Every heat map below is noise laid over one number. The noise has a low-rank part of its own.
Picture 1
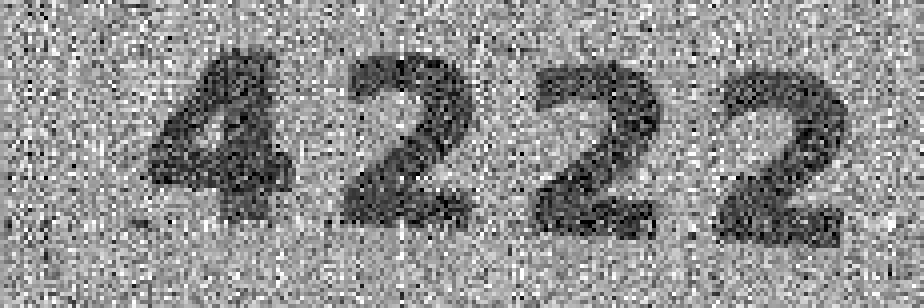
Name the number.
4222
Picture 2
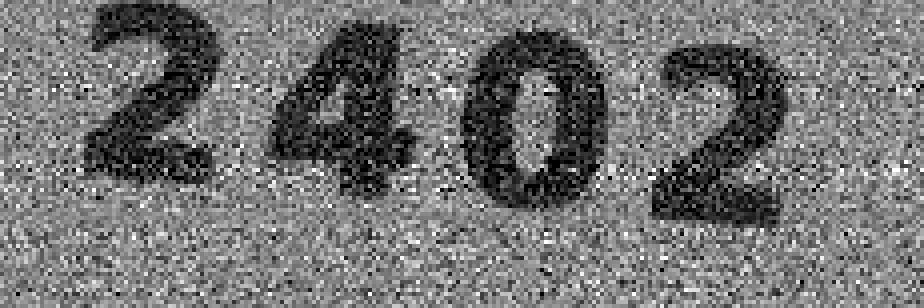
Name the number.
2402
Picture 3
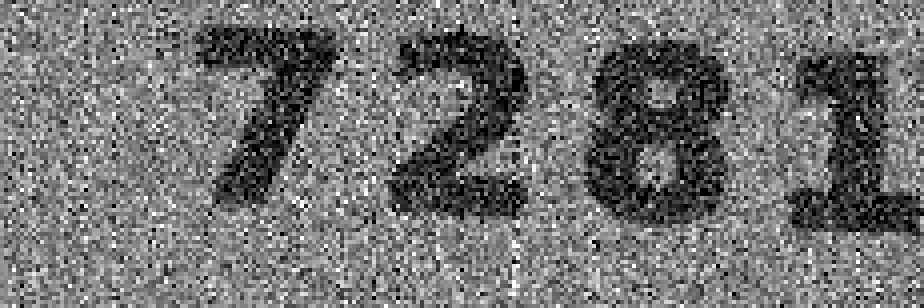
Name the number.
7281
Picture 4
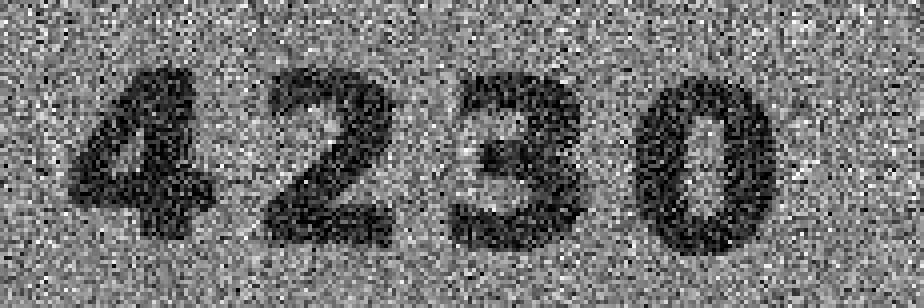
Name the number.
4230
